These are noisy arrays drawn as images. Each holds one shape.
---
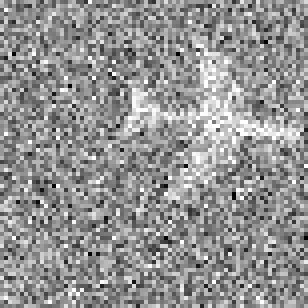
airplane
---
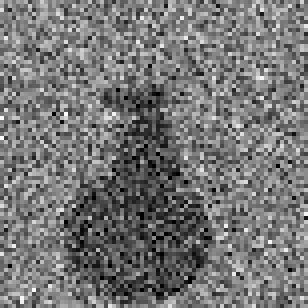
pear
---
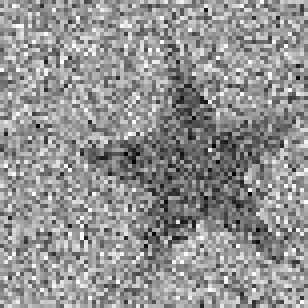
star
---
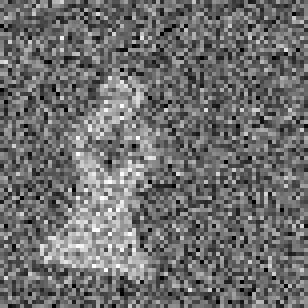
chess bishop
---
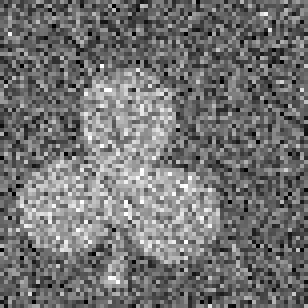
club
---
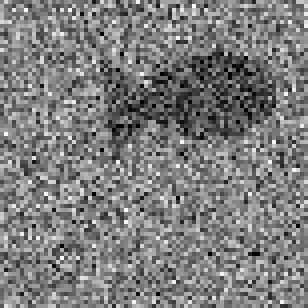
fish
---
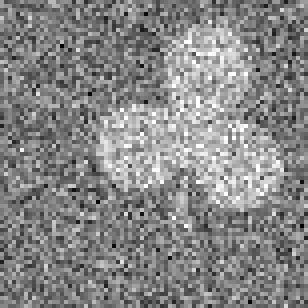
club
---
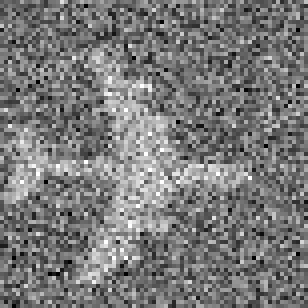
airplane
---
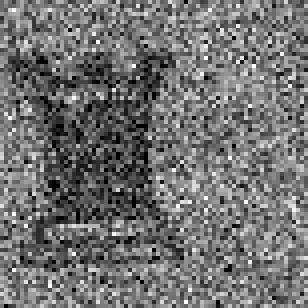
chess rook
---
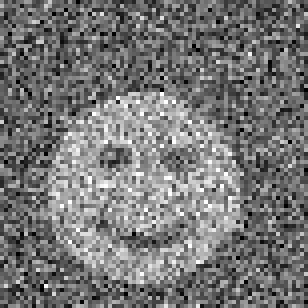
smiling face
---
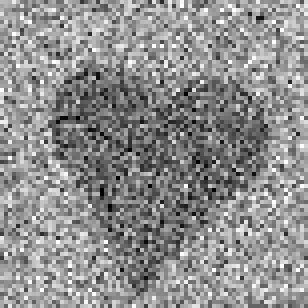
heart
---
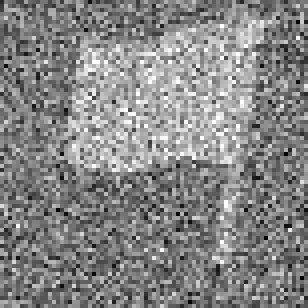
flag
